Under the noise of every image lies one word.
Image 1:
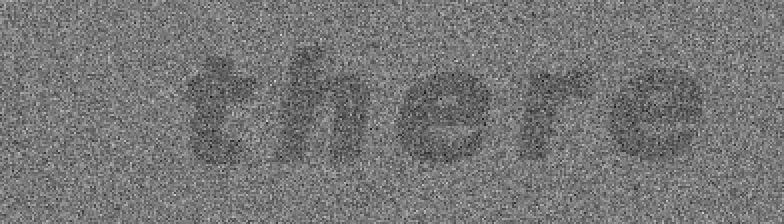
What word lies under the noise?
there
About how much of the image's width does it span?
two thirds
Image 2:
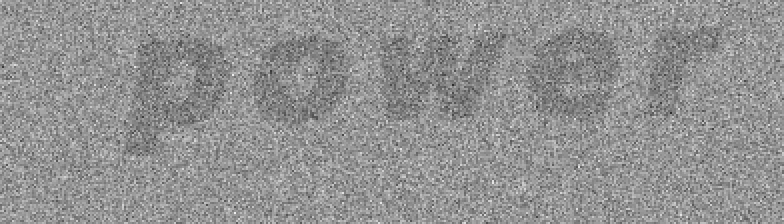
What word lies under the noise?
power
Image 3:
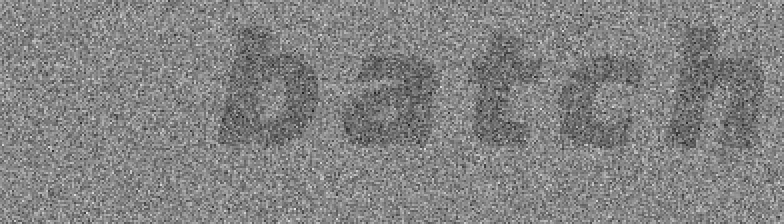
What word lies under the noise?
batch
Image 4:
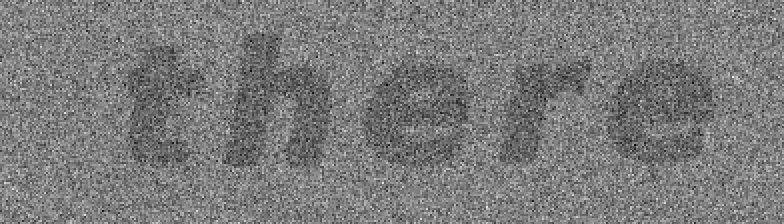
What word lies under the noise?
there
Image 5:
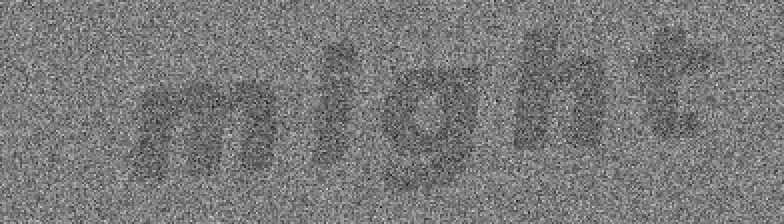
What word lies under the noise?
might
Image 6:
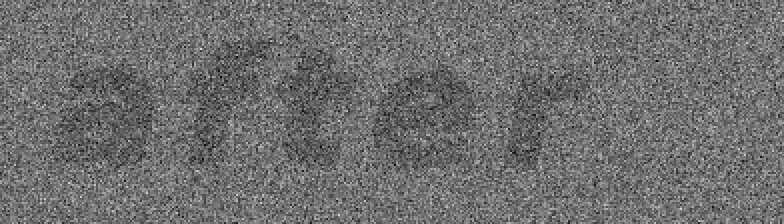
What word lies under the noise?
after
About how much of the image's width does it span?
two thirds
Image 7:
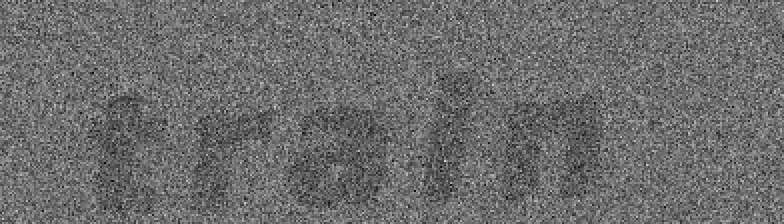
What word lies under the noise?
train
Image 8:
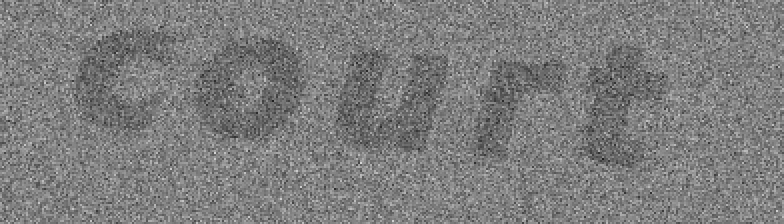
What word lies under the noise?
court
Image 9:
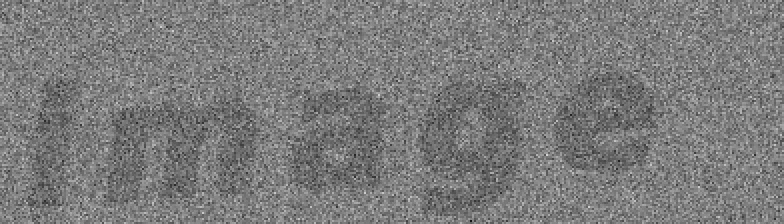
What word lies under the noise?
image
